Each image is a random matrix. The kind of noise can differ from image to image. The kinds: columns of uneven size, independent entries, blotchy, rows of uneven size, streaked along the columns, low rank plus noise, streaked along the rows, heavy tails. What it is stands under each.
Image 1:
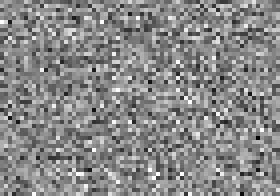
low rank plus noise
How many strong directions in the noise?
five to eight
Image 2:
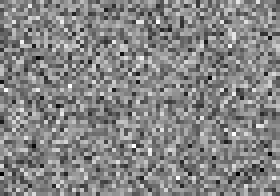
independent entries
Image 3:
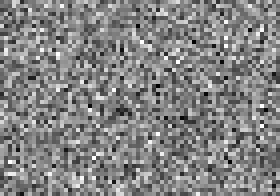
independent entries
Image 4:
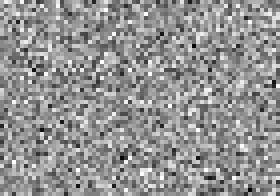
independent entries
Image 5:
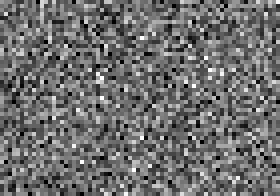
independent entries
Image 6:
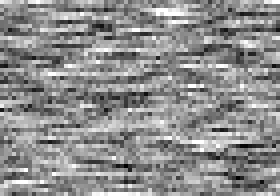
streaked along the rows
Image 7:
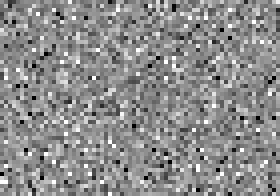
heavy tails
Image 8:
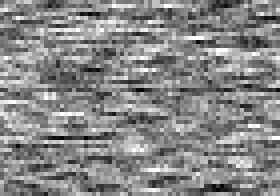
streaked along the rows
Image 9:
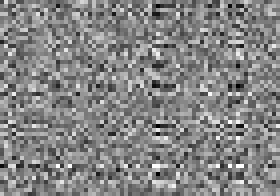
low rank plus noise
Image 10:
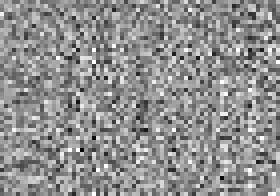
low rank plus noise
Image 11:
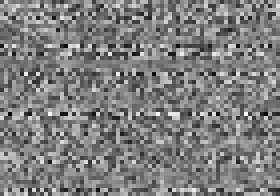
rows of uneven size
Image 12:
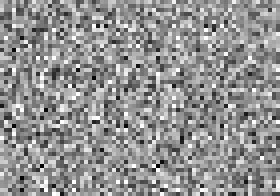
low rank plus noise
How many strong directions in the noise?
five to eight
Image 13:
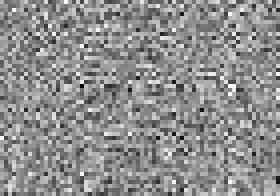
low rank plus noise
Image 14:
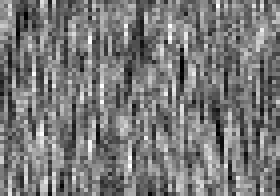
streaked along the columns
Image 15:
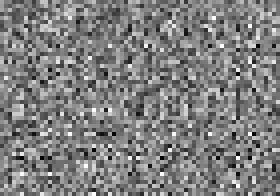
low rank plus noise
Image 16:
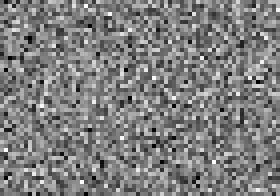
independent entries
